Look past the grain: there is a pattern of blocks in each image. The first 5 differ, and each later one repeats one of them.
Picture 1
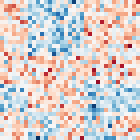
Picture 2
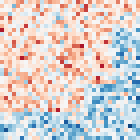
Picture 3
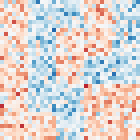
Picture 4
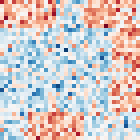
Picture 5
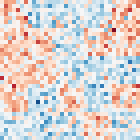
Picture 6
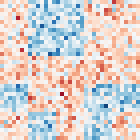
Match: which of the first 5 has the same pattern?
1
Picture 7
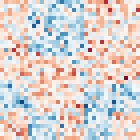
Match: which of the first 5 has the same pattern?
1
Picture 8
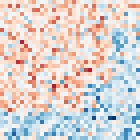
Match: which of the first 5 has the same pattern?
2
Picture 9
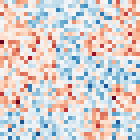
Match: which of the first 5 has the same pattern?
5
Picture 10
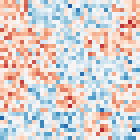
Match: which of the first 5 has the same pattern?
5
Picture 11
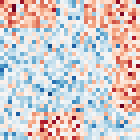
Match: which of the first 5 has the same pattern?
4
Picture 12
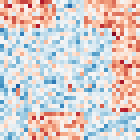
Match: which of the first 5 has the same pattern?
4
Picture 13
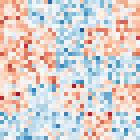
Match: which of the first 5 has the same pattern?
5
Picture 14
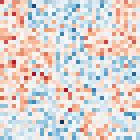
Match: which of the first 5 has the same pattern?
5
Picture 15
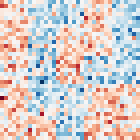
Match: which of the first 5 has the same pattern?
3
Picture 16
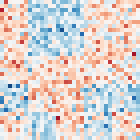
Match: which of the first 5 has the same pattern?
1
